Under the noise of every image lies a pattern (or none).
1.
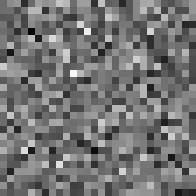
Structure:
only noise
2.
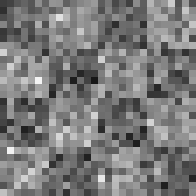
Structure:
a checkerboard
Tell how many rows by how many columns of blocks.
4 by 4
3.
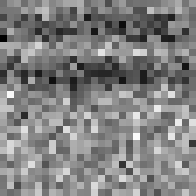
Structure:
bands of rows
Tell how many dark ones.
2
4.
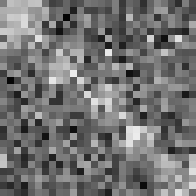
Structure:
blocks along the diagonal
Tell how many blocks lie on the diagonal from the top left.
5
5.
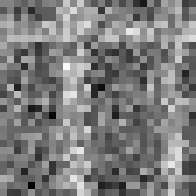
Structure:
bands of rows crossing bands of columns
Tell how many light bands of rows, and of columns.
1 and 2
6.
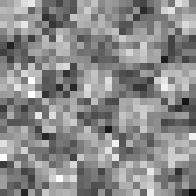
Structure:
a checkerboard
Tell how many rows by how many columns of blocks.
6 by 5
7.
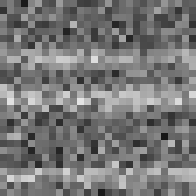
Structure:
bands of rows
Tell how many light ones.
3
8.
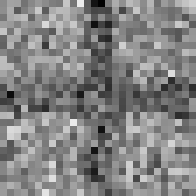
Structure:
bands of rows crossing bands of columns
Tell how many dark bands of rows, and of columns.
1 and 1
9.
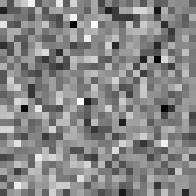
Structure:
only noise
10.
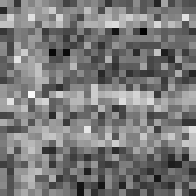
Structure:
bands of rows crossing bands of columns
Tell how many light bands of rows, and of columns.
3 and 1
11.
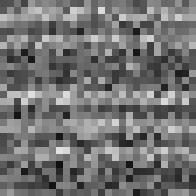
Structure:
bands of rows
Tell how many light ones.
5
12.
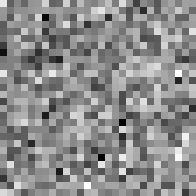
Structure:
only noise
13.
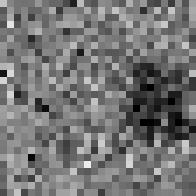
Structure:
one block
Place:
middle right
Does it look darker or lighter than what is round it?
darker
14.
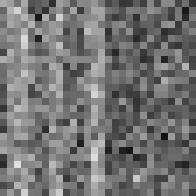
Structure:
bands of columns
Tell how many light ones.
3
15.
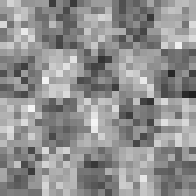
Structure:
a checkerboard
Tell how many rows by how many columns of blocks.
4 by 5
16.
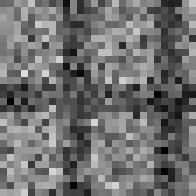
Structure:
bands of rows crossing bands of columns
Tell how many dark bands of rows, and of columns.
1 and 2
